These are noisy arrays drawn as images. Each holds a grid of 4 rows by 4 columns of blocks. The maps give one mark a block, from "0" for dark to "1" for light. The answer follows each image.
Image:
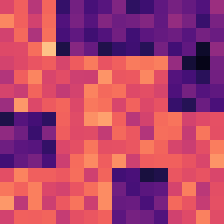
1 0 0 0
1 1 1 0
0 1 1 1
1 1 0 1
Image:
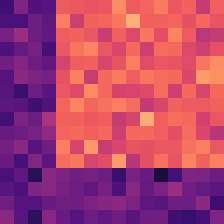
0 1 1 1
0 1 1 1
0 1 1 1
0 0 0 0
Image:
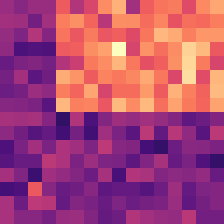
0 1 1 1
0 1 1 1
0 0 0 0
0 0 0 0
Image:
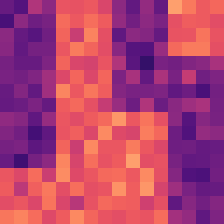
0 1 0 1
0 1 0 0
0 1 1 0
1 1 1 0
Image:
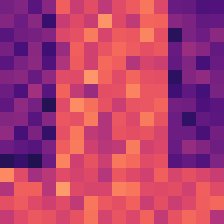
0 1 1 0
0 1 1 0
0 1 1 0
1 1 1 1
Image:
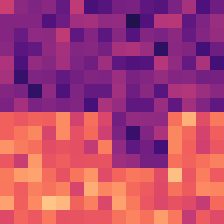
0 0 0 0
0 0 0 0
1 1 0 1
1 1 1 1
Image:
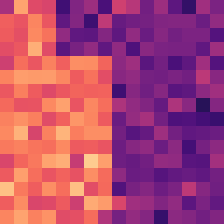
1 0 0 0
1 1 0 0
1 1 0 0
1 1 0 0
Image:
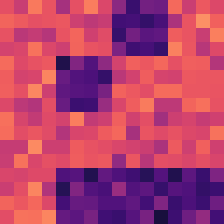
1 1 0 1
1 0 1 1
1 1 1 1
1 0 0 0
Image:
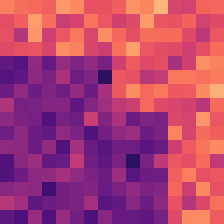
1 1 1 1
0 0 1 1
0 0 0 1
0 0 0 1
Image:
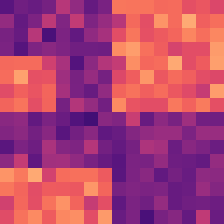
0 0 1 1
1 0 1 1
0 0 0 0
1 1 0 0
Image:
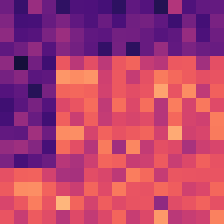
0 0 0 0
0 1 1 1
0 1 1 1
1 1 1 1
